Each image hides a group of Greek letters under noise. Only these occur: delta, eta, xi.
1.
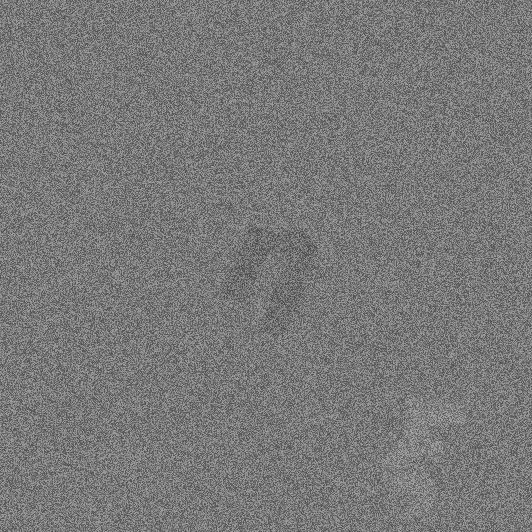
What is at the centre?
eta
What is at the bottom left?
nothing
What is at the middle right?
nothing
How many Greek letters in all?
2
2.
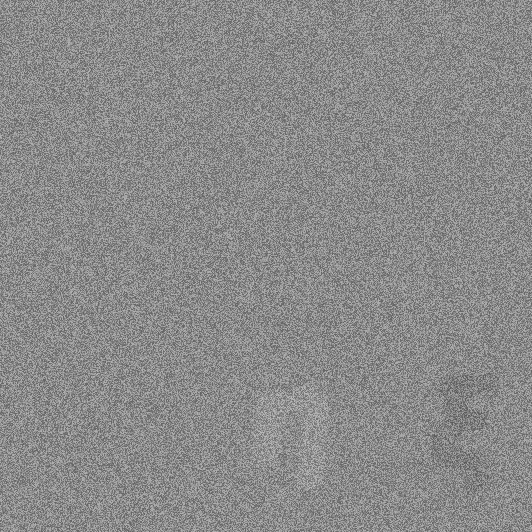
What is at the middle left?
nothing
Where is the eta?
bottom middle
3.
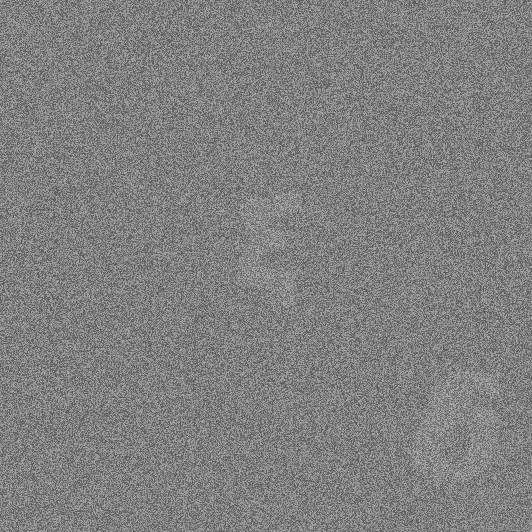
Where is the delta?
bottom right
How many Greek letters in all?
2
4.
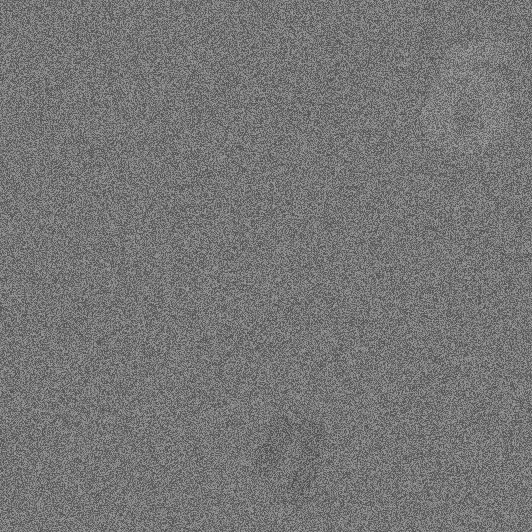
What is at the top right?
delta
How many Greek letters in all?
2
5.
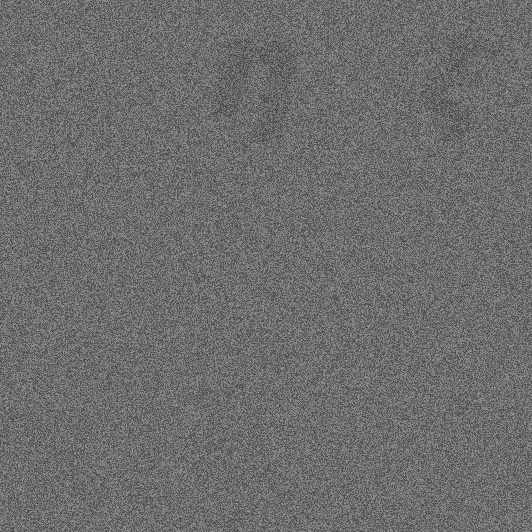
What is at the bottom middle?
nothing
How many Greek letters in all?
2
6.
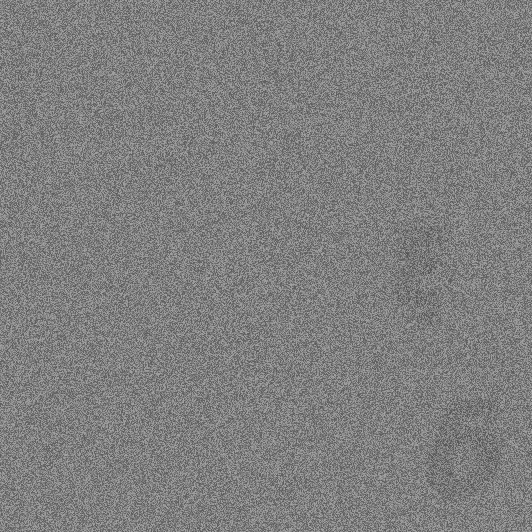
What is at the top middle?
nothing
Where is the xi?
middle right
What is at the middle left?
nothing
